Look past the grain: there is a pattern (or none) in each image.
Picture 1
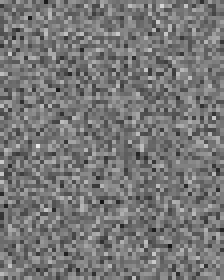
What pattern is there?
only noise
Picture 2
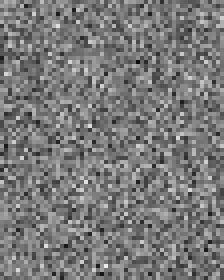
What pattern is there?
only noise
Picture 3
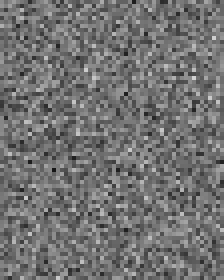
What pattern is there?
only noise
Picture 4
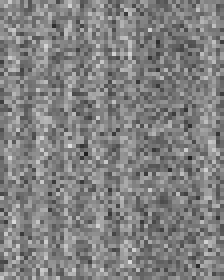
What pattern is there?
bands of columns
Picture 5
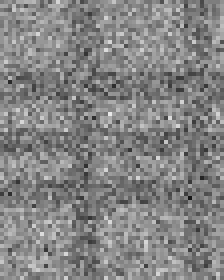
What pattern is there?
bands of rows crossing bands of columns
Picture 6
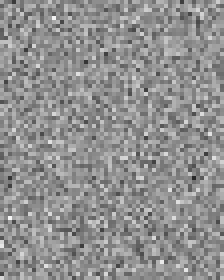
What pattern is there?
only noise
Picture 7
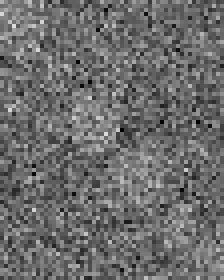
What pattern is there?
blocks along the diagonal
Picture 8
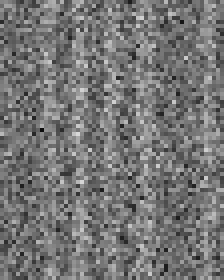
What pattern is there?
bands of columns
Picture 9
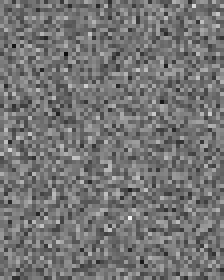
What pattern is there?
only noise
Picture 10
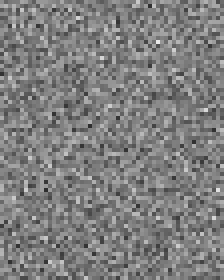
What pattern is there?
only noise
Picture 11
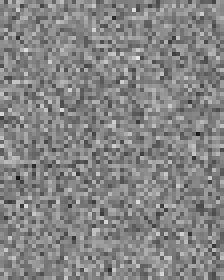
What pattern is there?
only noise
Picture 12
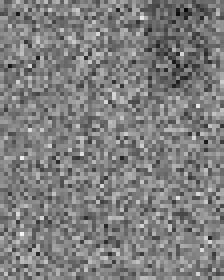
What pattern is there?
one block
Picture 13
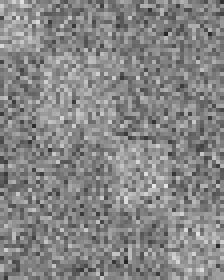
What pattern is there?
blocks along the diagonal
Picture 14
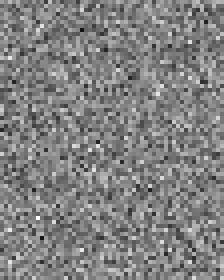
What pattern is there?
only noise
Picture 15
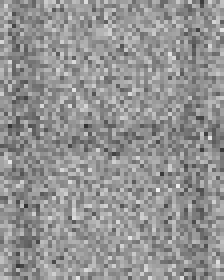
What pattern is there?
bands of rows crossing bands of columns
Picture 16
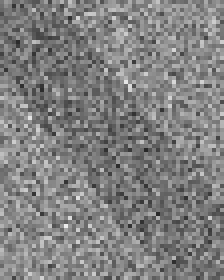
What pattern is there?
a diagonal band
